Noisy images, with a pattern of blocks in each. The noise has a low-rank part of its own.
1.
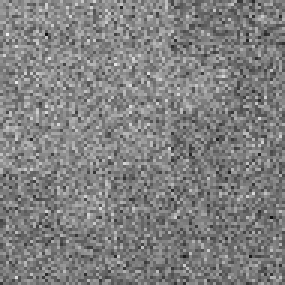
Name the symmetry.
mirrored about the diagonal from the top left
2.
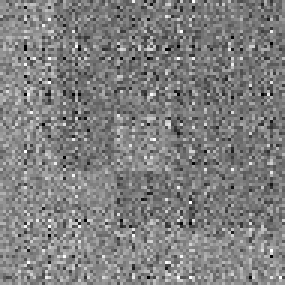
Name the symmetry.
mirrored about the diagonal from the bottom left
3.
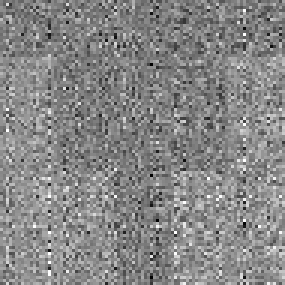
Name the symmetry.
left and right mirror each other
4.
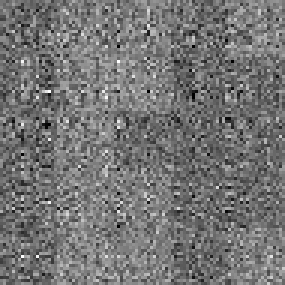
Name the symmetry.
top and bottom mirror each other
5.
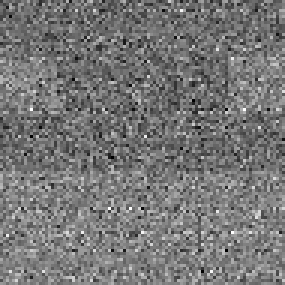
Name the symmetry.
left and right mirror each other
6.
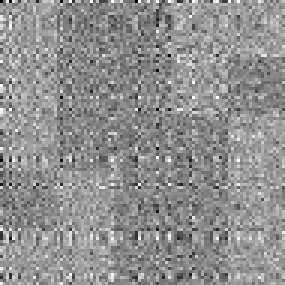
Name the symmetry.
the same after a half turn
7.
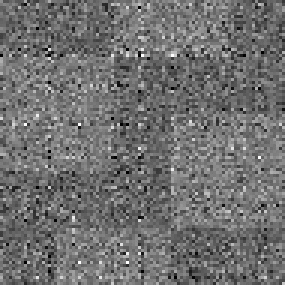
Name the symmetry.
the same after a half turn
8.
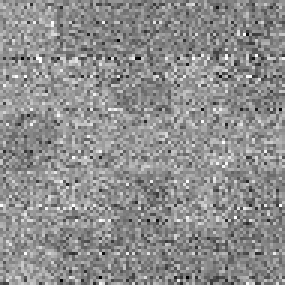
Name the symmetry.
top and bottom mirror each other
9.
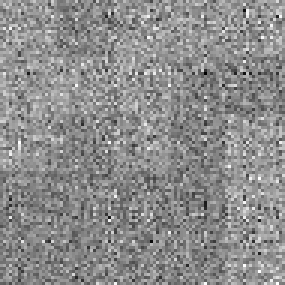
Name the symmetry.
no symmetry
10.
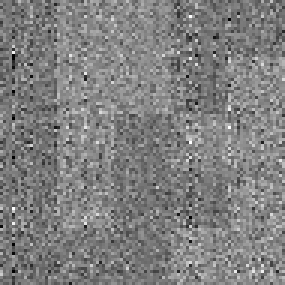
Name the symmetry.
no symmetry
